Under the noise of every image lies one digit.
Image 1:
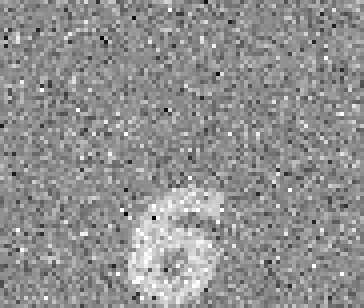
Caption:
light 6, bottom middle
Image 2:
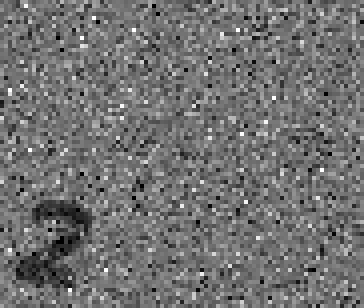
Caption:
dark 2, bottom left
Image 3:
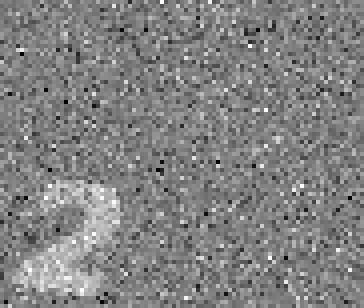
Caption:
light 2, bottom left
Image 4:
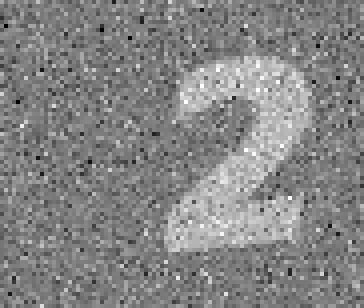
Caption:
light 2
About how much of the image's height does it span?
two thirds
